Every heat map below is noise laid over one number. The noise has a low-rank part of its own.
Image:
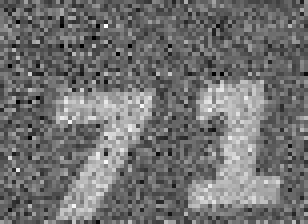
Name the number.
71
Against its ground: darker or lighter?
lighter
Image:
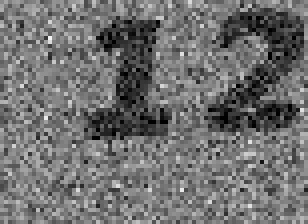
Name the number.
12
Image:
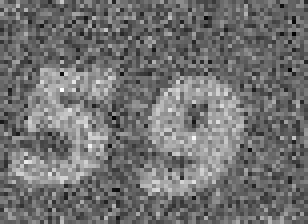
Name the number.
59
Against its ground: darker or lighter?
lighter
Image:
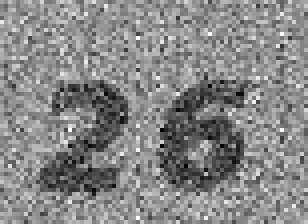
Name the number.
26
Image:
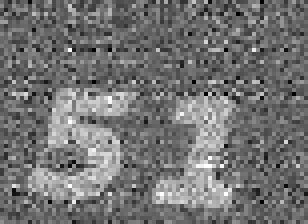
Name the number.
51
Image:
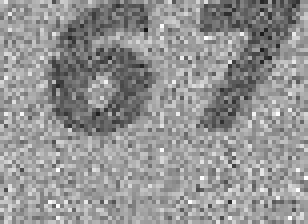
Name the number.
67
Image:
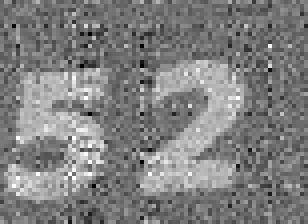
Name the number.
52
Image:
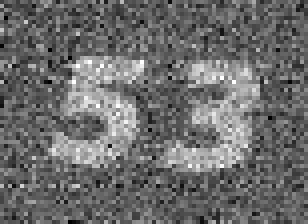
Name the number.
53
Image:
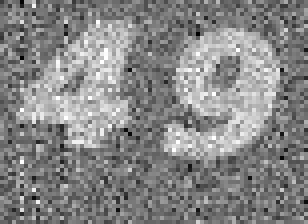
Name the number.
49
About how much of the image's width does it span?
nearly all
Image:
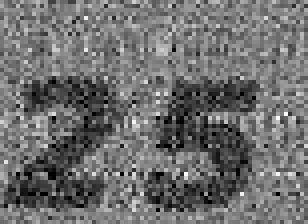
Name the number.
25
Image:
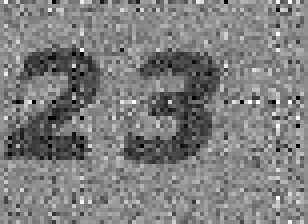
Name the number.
23
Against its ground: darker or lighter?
darker
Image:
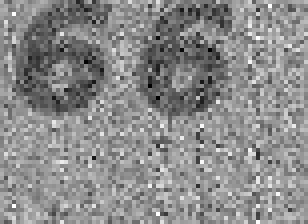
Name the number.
66
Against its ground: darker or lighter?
darker
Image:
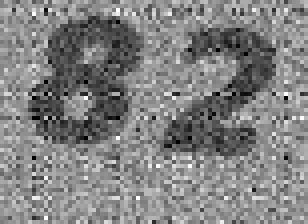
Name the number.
82
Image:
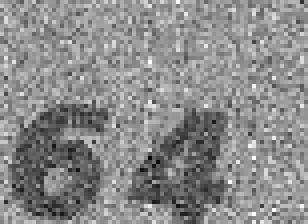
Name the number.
64
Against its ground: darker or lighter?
darker
